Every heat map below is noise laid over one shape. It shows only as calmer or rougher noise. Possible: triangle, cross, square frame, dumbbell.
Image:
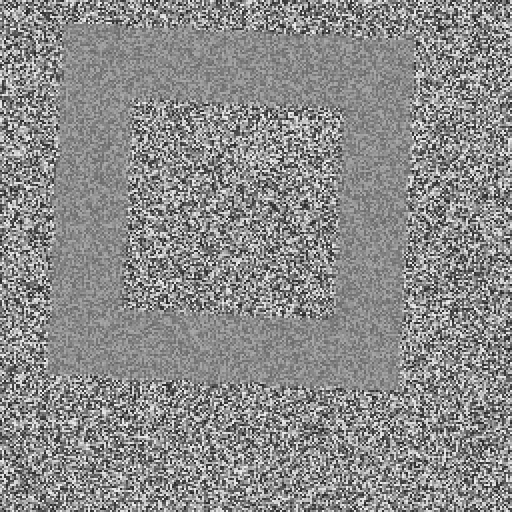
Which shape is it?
square frame
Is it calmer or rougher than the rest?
calmer
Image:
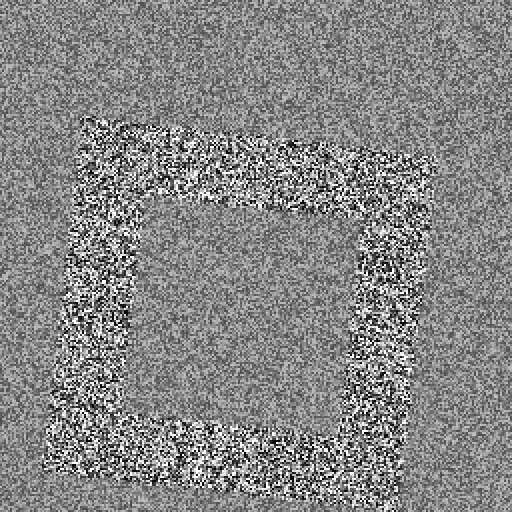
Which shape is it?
square frame
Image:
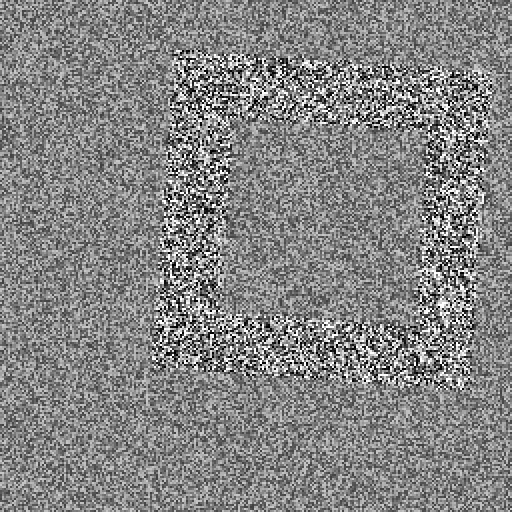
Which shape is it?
square frame
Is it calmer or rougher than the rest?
rougher
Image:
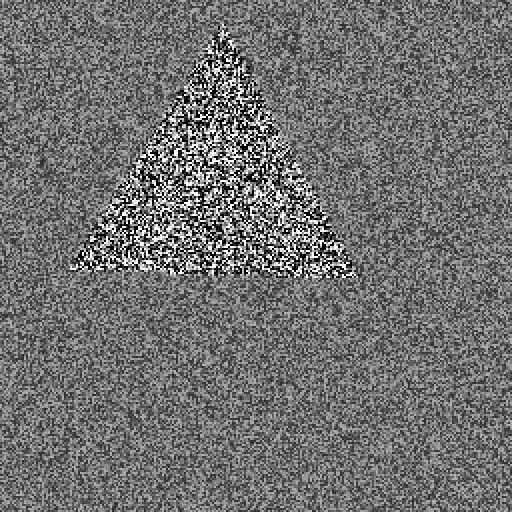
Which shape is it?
triangle
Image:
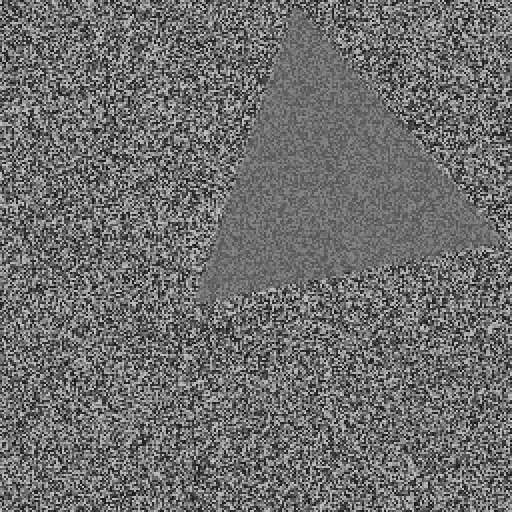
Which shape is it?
triangle
